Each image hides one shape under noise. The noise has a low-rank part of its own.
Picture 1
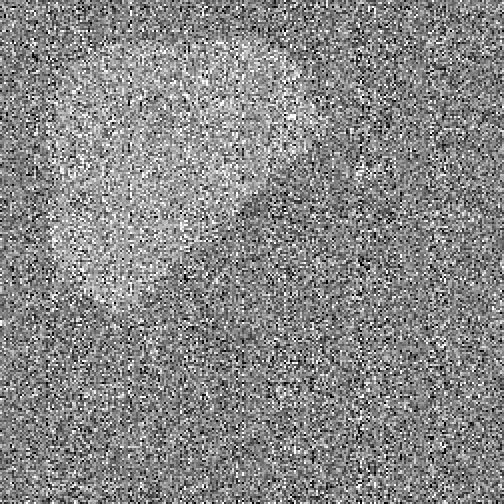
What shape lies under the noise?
cloud
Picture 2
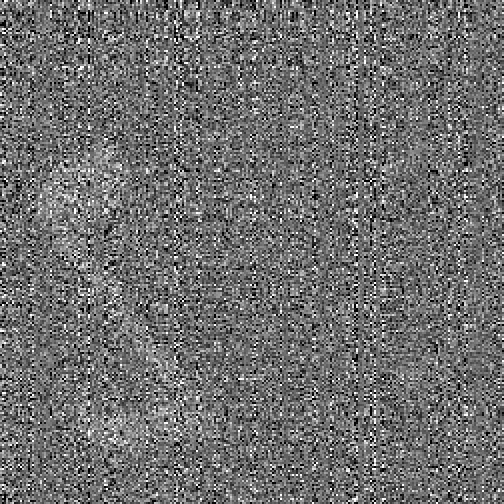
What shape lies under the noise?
musical note
